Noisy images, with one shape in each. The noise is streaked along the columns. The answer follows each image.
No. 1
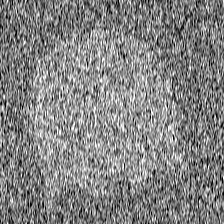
light ghost
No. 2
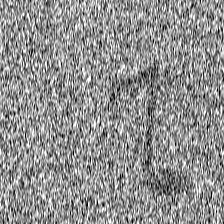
dark musical note
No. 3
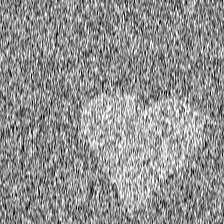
light heart
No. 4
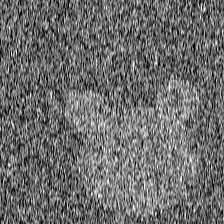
light bear's head
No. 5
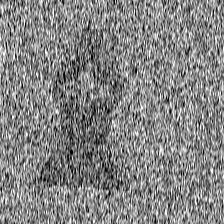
dark chess bishop
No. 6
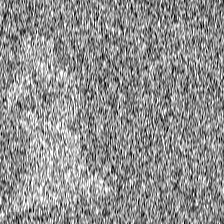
light chess bishop
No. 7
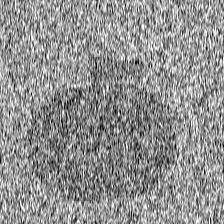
dark apple
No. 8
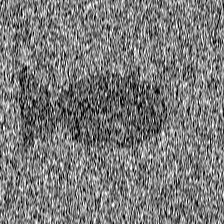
dark fish
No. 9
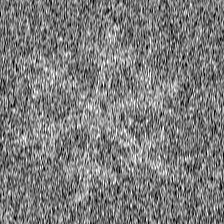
light snowflake
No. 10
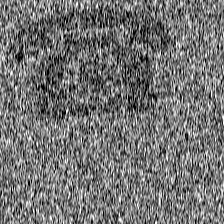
dark telephone
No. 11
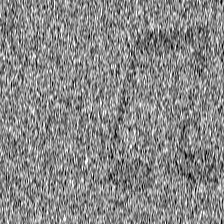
dark pair of musical notes
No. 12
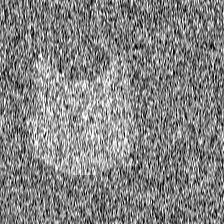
light cat's head
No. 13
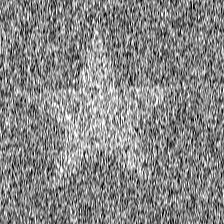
light star
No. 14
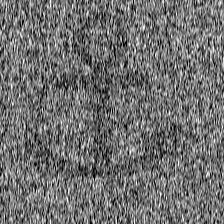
dark anchor
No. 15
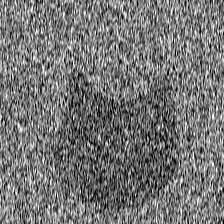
dark cat's head
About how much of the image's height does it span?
two thirds
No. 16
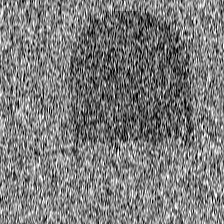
dark ghost
